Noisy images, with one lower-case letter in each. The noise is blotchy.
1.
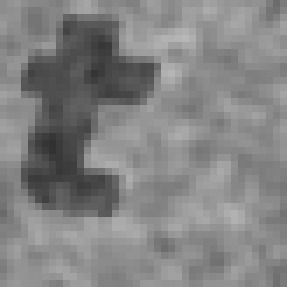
t
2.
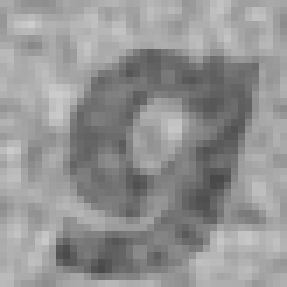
g
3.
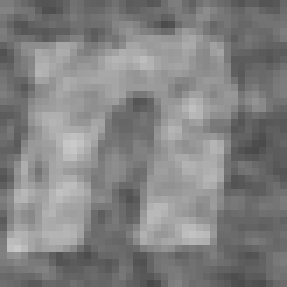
n
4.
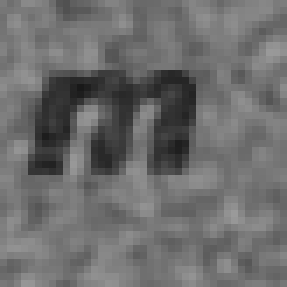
m
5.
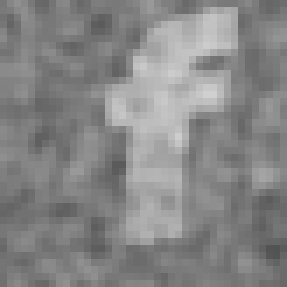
f
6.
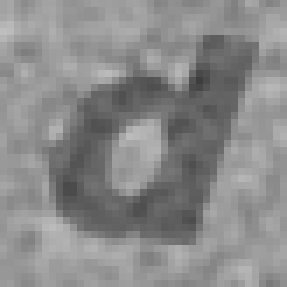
d
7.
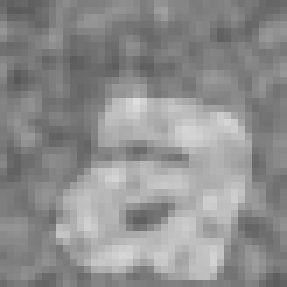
a
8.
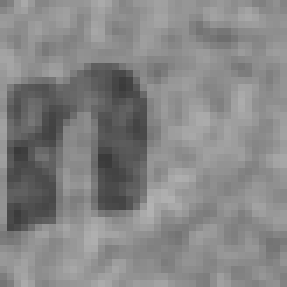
n
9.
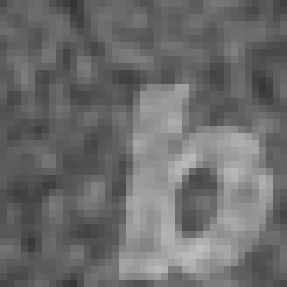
b
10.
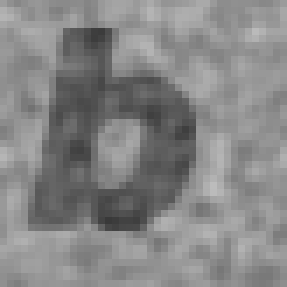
b
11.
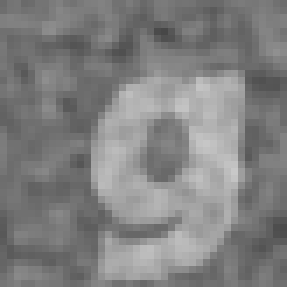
g
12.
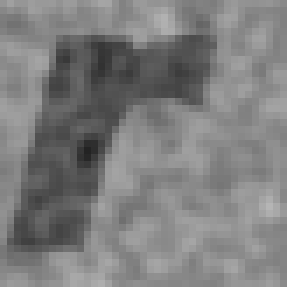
r
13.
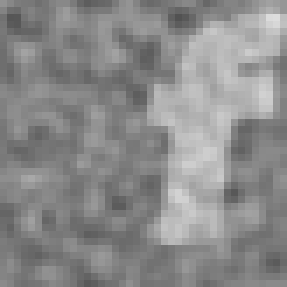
f
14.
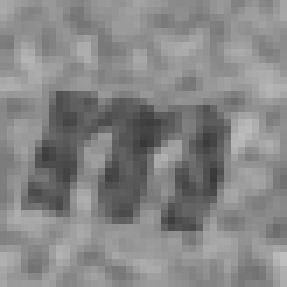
m
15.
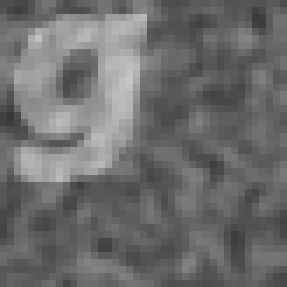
g
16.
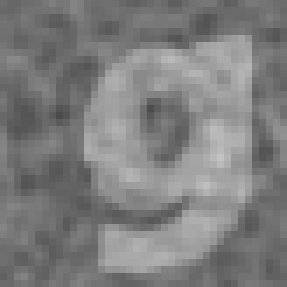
g
